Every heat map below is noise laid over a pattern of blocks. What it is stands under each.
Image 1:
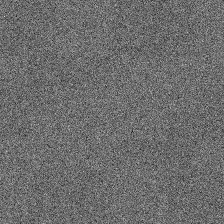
the same after a half turn
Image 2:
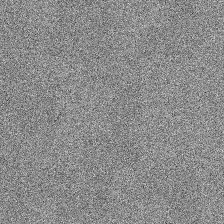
top and bottom mirror each other
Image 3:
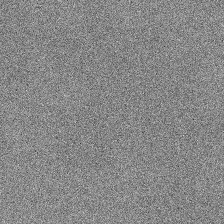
mirrored about the diagonal from the bottom left
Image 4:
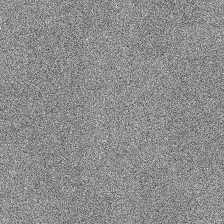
top and bottom mirror each other
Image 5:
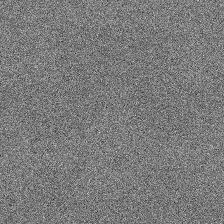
left and right mirror each other
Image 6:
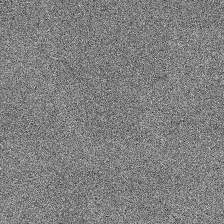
left and right mirror each other
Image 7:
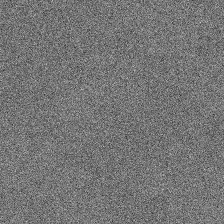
mirrored about the diagonal from the top left
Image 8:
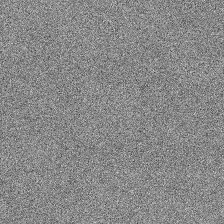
the same after a half turn
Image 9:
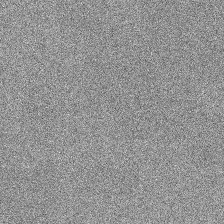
mirrored about the diagonal from the bottom left
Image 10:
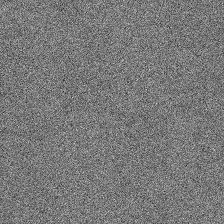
the same after a half turn
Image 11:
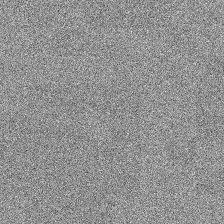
mirrored about the diagonal from the bottom left
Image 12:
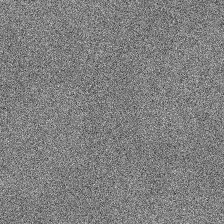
the same after a half turn
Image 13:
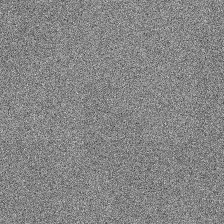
no symmetry
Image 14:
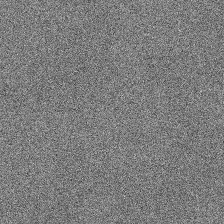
mirrored about the diagonal from the top left
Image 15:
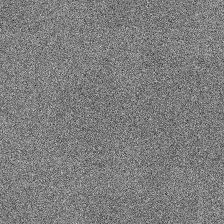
top and bottom mirror each other
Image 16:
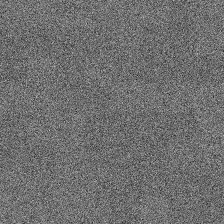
no symmetry
